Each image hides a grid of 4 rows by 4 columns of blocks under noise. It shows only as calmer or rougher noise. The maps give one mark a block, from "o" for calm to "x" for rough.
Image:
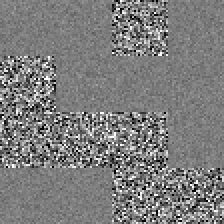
o o x o
x o o o
x x x o
o o x x
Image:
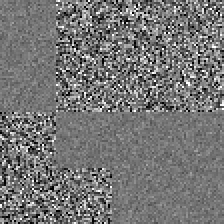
o x x x
o x x x
x o o o
x x o o
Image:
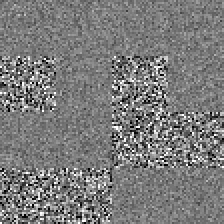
o o o o
x o x o
o o x x
x x o o
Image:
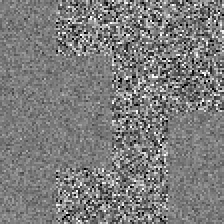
o x x x
o o x x
o o x o
o x x o
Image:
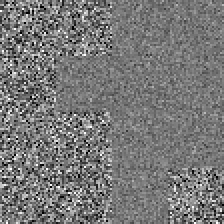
x x o o
x o o o
x x o o
x x o x
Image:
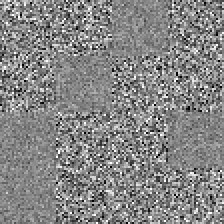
x x o x
x o x x
o x x o
o x x x
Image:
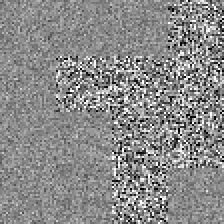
o o o x
o x x x
o o x x
o o x o
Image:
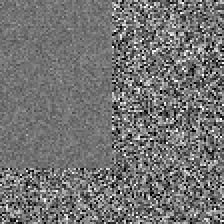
o o x x
o o x x
o o x x
x x x x
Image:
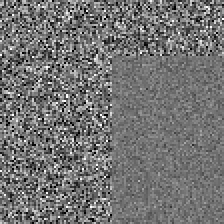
x x x x
x x o o
x x o o
x x o o
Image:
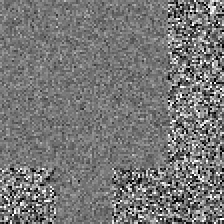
o o o x
o o o x
o o o x
x o x x
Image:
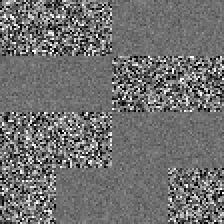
x x o o
o o x x
x x o o
x o o x
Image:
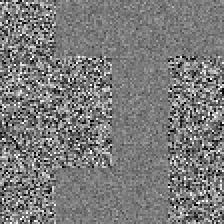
x o o o
x x o x
x x o x
x o o x
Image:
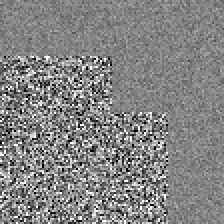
o o o o
x x o o
x x x o
x x x o
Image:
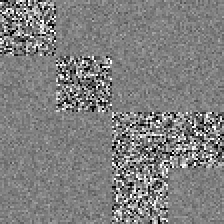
x o o o
o x o o
o o x x
o o x o
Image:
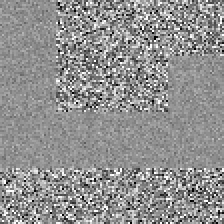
o x x x
o x x o
o o o o
x x x x
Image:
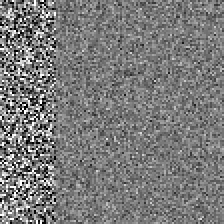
x o o o
x o o o
x o o o
x o o o
